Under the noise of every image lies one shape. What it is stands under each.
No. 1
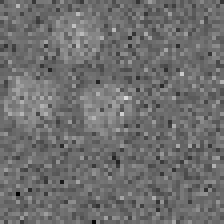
three dots
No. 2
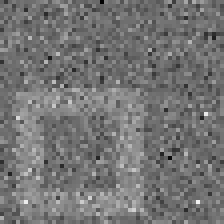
square frame
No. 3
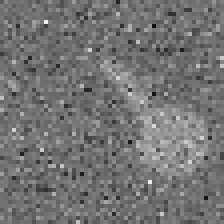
lollipop
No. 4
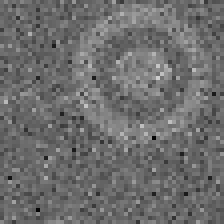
bullseye
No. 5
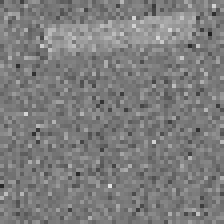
bar
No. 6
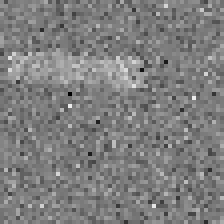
bar
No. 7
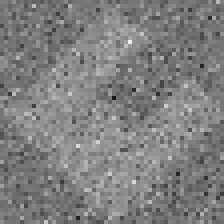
square with a notch
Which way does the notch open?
up and right
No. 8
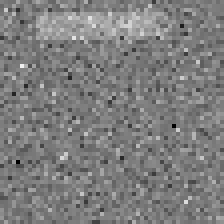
bar
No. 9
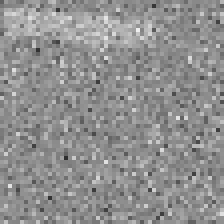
bar
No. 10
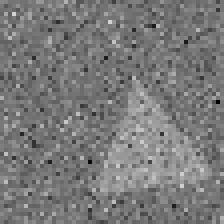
triangle
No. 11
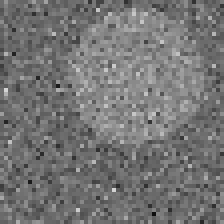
disc
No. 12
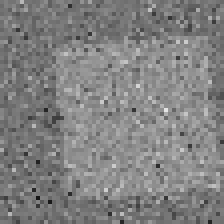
square
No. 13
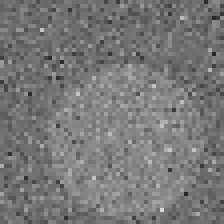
disc
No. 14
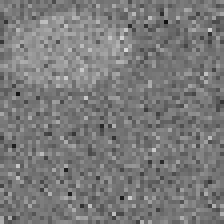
ellipse
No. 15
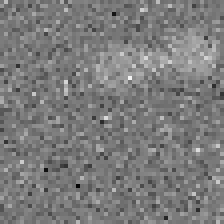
dumbbell
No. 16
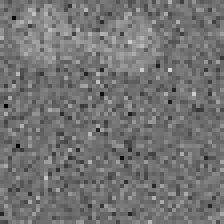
dumbbell
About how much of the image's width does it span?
two thirds
